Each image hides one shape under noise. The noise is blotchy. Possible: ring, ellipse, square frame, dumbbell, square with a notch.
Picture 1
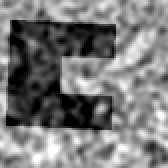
dark square with a notch
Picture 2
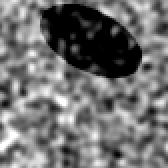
dark ellipse
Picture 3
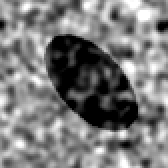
dark ellipse
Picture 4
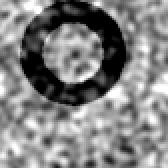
dark ring
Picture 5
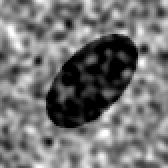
dark ellipse
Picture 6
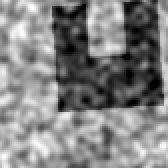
dark square with a notch
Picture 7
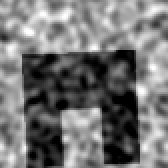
dark square with a notch
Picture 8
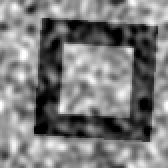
dark square frame
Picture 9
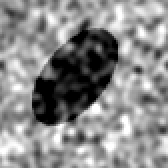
dark ellipse
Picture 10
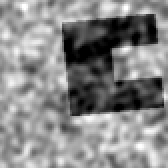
dark square with a notch
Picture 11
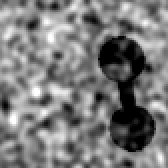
dark dumbbell
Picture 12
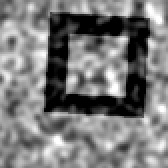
dark square frame
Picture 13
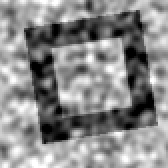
dark square frame
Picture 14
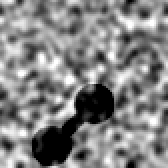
dark dumbbell
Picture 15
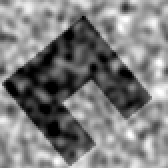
dark square with a notch
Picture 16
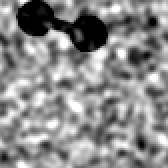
dark dumbbell
